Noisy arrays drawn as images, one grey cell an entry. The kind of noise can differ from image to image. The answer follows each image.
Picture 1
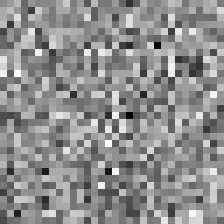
low rank plus noise
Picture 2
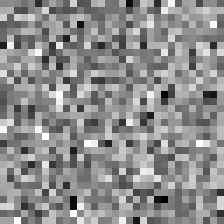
low rank plus noise
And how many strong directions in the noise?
five to eight
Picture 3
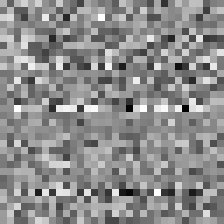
rows of uneven size
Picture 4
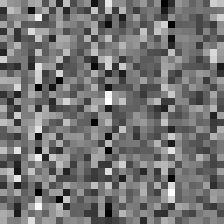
columns of uneven size
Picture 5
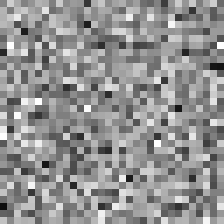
independent entries
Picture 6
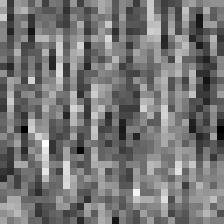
streaked along the columns
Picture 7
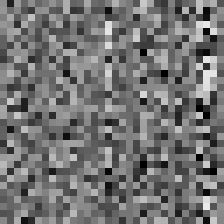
columns of uneven size
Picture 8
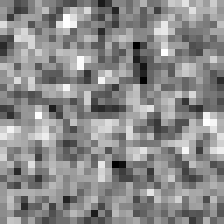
blotchy
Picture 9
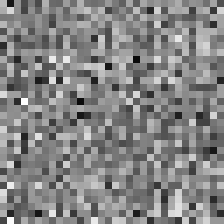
low rank plus noise
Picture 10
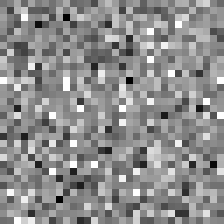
heavy tails
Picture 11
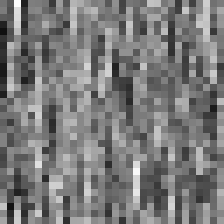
streaked along the columns
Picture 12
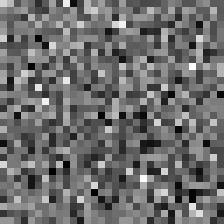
independent entries
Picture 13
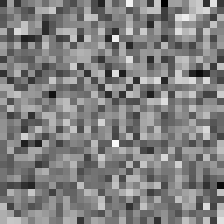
low rank plus noise
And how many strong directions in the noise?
five to eight
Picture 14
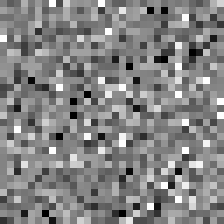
heavy tails
